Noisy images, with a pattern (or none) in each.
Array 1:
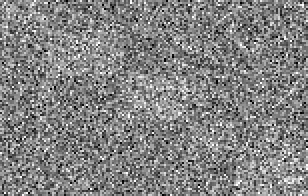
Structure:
blocks along the diagonal
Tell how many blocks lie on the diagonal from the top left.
5
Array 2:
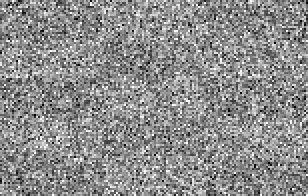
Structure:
a checkerboard
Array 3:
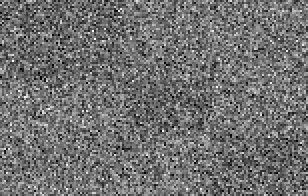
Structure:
blocks along the diagonal
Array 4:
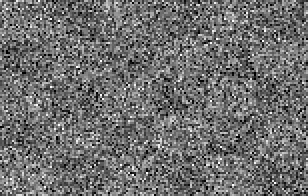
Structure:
a checkerboard
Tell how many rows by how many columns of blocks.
5 by 6
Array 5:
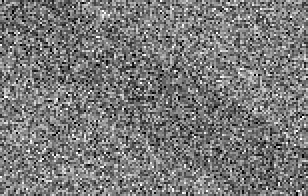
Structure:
a diagonal band
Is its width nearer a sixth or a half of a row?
a half
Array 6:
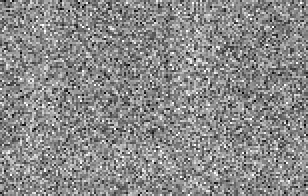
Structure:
bands of rows crossing bands of columns
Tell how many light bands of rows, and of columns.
1 and 2
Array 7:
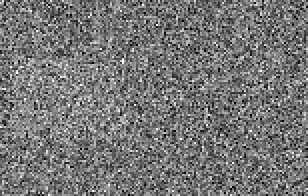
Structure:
one block
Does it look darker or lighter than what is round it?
lighter
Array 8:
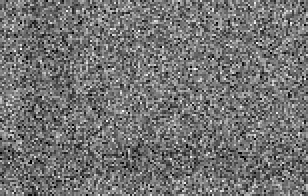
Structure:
bands of rows crossing bands of columns
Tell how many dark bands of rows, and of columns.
1 and 1
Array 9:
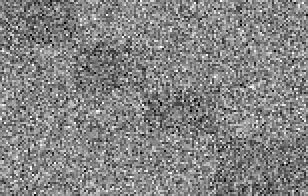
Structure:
blocks along the diagonal
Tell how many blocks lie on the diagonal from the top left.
4
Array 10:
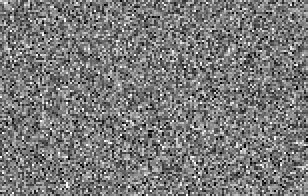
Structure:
only noise
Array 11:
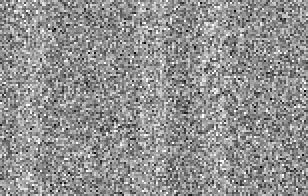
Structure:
bands of columns
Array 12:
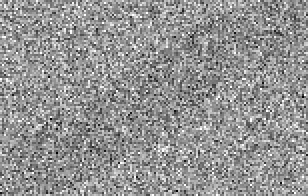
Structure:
a diagonal band
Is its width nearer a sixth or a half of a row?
a half
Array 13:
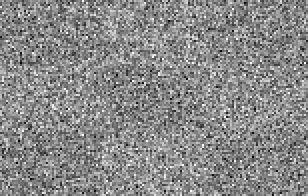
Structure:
a checkerboard
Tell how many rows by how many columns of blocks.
3 by 3
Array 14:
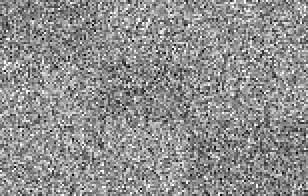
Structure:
blocks along the diagonal
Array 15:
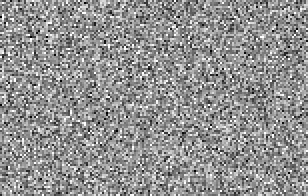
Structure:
only noise
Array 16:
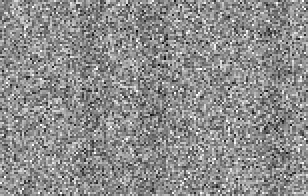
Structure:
bands of columns
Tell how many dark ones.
3
